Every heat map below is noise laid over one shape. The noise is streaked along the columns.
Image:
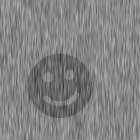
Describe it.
dark smiling face
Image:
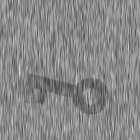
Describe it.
dark key
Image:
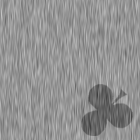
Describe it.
dark club, bottom right
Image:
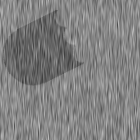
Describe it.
dark ghost
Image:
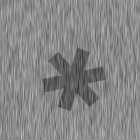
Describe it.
dark asterisk
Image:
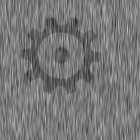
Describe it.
dark gear
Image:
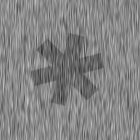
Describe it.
dark asterisk
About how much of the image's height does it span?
half
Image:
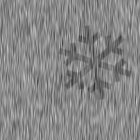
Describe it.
dark snowflake
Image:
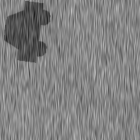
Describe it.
dark car, top left
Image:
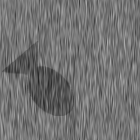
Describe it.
dark fish
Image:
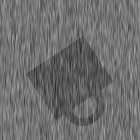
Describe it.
dark cup
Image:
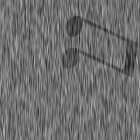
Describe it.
dark pair of musical notes
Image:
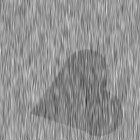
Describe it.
dark heart
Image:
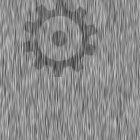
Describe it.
dark gear
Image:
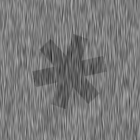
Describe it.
dark asterisk
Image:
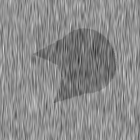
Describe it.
dark cat's head
